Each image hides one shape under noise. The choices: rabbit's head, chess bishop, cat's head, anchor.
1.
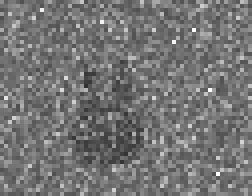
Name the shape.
rabbit's head
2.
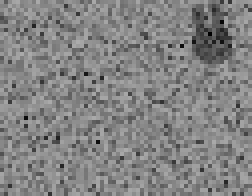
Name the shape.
rabbit's head
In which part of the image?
top right
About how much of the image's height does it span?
a third
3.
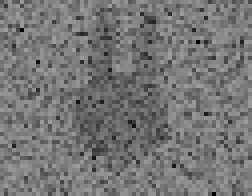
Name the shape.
rabbit's head
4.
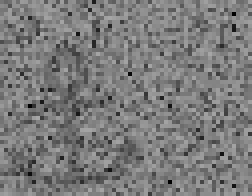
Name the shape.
anchor
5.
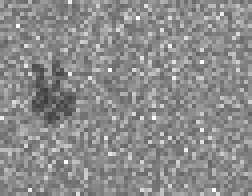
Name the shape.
rabbit's head
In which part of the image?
middle left
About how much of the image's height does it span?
a third
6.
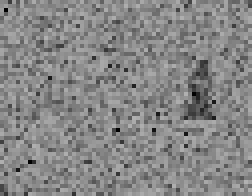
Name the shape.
chess bishop
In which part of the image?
middle right
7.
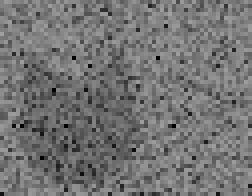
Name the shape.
cat's head
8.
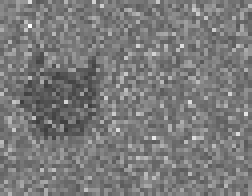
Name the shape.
cat's head
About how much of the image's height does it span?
half
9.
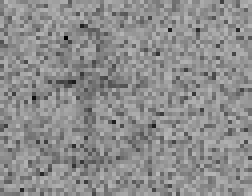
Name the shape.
anchor
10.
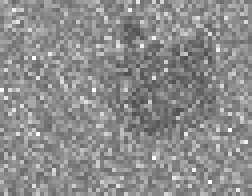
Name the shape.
cat's head
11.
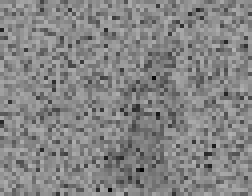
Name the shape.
chess bishop
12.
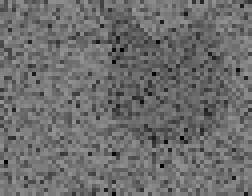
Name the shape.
cat's head
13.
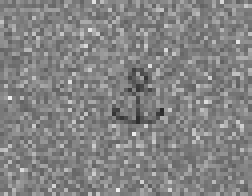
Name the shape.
anchor
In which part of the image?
centre
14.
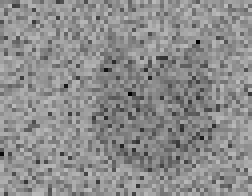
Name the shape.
cat's head
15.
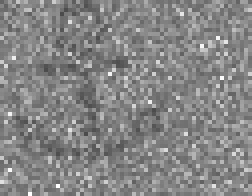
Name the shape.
anchor
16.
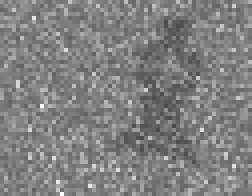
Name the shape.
chess bishop
